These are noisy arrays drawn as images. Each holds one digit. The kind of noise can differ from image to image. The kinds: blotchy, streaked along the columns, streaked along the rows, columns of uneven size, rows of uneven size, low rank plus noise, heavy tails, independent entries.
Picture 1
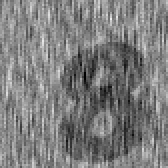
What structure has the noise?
streaked along the columns
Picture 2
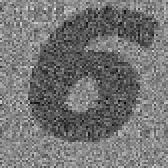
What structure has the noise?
low rank plus noise
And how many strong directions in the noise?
three or four
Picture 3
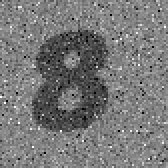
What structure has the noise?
heavy tails
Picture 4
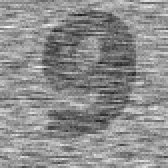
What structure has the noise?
streaked along the rows
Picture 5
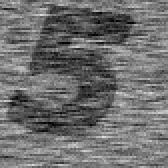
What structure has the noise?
streaked along the rows
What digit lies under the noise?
5
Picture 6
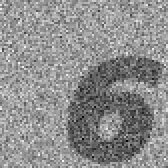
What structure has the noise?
independent entries
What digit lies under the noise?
6
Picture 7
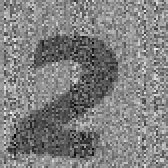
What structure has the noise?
columns of uneven size
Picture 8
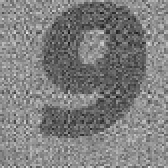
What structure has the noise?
low rank plus noise
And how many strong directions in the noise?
one
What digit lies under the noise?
9
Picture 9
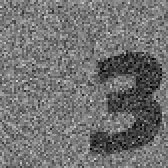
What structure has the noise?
independent entries
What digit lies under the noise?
3
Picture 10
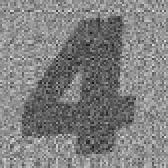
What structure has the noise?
low rank plus noise
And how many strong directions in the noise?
one
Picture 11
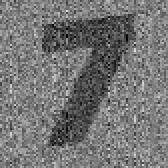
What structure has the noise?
columns of uneven size
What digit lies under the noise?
7
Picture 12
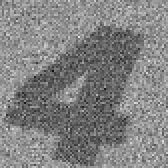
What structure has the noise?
low rank plus noise
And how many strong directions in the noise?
five to eight
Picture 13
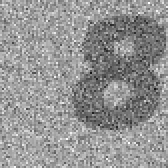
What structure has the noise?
independent entries
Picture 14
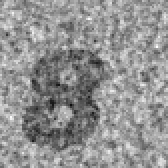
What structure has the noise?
blotchy
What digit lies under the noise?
8
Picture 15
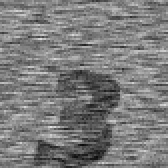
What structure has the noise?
streaked along the rows
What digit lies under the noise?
3
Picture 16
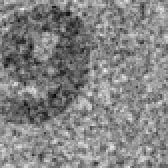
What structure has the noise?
blotchy
